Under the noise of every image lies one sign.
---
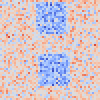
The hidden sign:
colon
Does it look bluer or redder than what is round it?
bluer
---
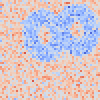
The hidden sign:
infinity sign
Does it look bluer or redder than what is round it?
bluer
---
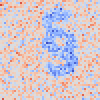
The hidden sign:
section sign
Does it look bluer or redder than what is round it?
bluer
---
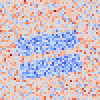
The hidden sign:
equals sign
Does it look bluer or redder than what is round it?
bluer
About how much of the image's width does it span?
two thirds
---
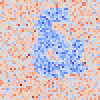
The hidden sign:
ampersand
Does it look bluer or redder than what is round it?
bluer
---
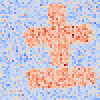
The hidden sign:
plus-minus sign
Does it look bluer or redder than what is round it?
redder
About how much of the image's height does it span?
nearly all
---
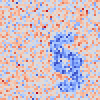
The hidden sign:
section sign
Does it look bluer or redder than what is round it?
bluer
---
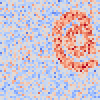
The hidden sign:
at sign
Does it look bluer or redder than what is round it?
redder
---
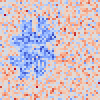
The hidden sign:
hash sign
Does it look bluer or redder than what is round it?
bluer
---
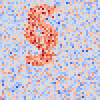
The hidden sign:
section sign
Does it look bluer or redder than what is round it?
redder
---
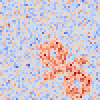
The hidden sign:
percent sign
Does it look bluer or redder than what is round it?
redder
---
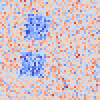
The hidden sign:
colon
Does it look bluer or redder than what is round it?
bluer
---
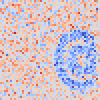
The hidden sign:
at sign
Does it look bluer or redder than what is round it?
bluer
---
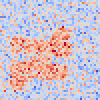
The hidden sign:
not-equal sign
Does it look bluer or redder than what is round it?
redder
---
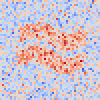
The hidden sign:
approximately sign
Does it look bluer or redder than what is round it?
redder
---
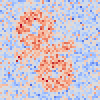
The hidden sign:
percent sign
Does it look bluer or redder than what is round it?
redder
